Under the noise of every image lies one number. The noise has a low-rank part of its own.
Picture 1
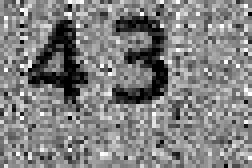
43
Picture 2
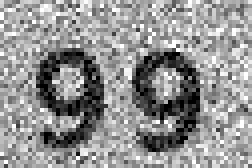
99
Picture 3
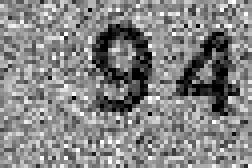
94
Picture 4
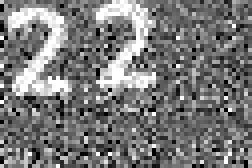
22
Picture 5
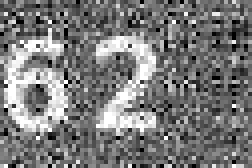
62
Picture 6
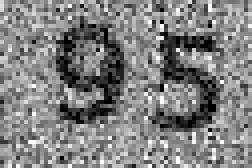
95
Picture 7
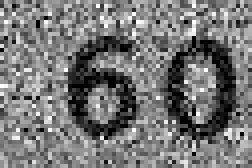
60
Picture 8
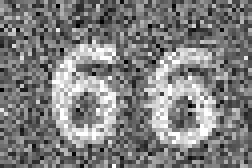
66
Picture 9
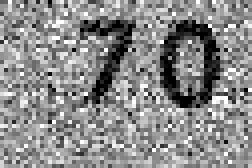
70
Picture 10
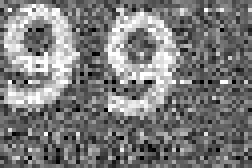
99
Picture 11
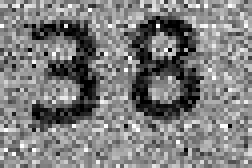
38
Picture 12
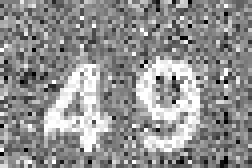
49
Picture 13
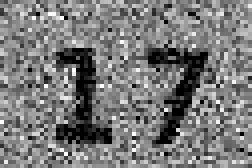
17
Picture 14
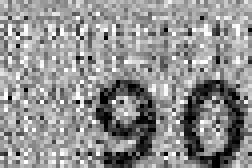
90
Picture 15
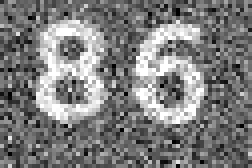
86
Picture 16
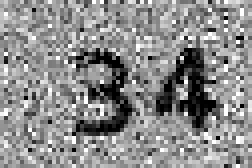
34
